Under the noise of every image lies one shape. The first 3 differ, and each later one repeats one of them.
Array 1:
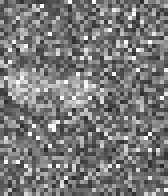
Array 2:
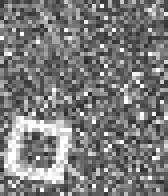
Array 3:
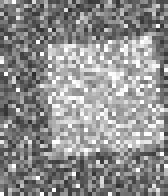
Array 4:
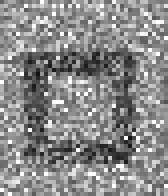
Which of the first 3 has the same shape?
2
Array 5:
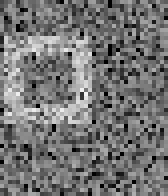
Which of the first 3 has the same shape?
2
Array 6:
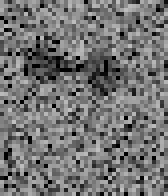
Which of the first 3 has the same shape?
1
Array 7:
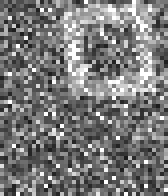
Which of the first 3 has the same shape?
2
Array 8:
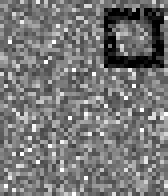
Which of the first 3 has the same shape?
2
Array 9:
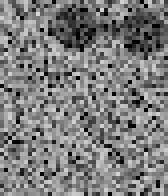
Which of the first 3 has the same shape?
1
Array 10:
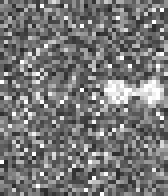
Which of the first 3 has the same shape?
1
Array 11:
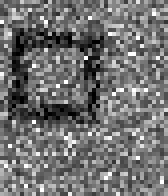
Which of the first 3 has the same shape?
2
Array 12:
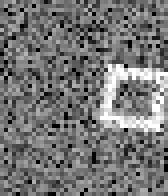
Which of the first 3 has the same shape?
2
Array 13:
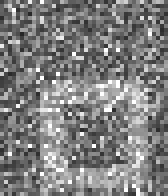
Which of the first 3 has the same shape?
2
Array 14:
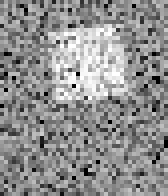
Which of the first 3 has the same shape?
3
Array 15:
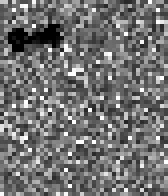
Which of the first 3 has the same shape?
1
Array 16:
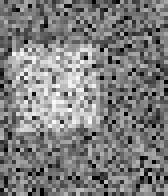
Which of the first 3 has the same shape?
3
